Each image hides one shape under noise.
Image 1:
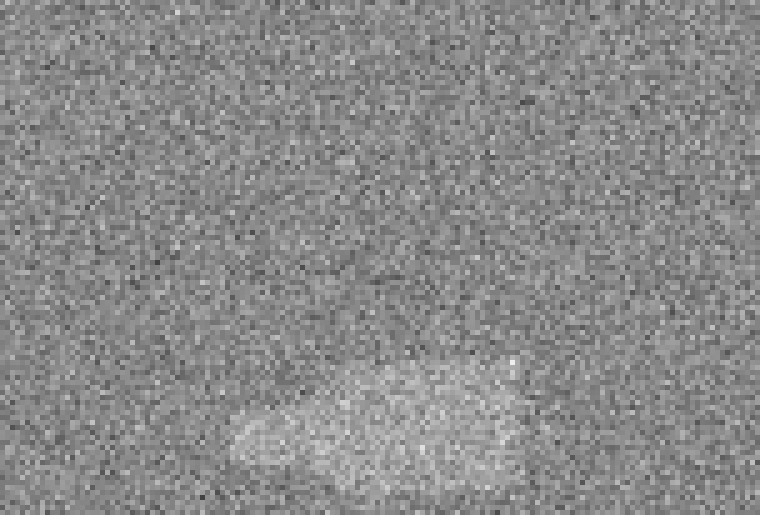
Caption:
light bottle, bottom middle
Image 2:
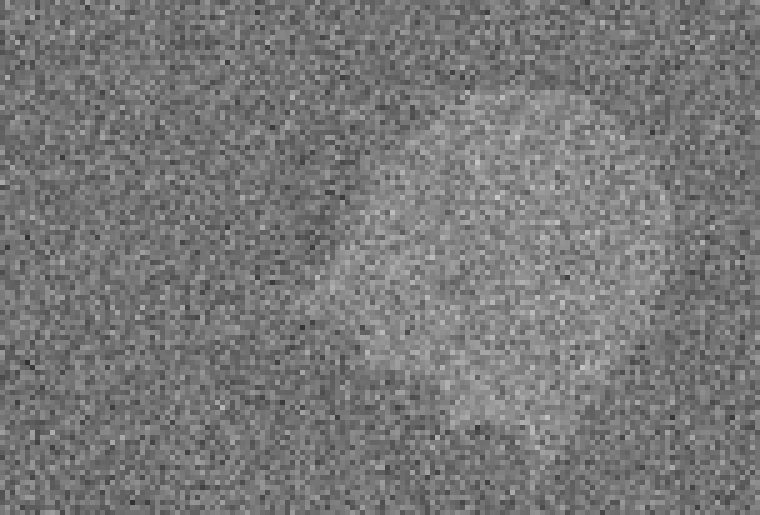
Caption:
light ghost
